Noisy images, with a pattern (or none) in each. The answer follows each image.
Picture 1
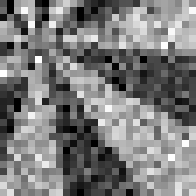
spokes from one point
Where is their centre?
top left
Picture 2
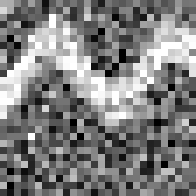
a wavy band
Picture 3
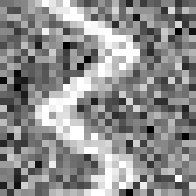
a wavy band
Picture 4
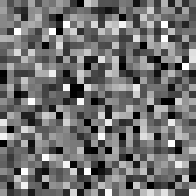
only noise
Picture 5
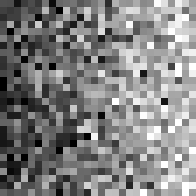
a smooth slope
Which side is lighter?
right
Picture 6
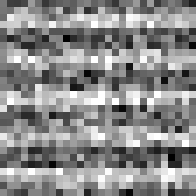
horizontal stripes
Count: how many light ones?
5
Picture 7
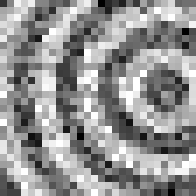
rings round one point
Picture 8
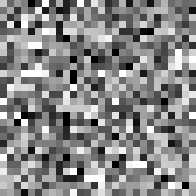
only noise
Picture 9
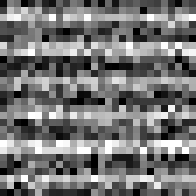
horizontal stripes
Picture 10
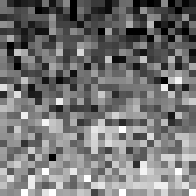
a smooth slope
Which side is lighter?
bottom
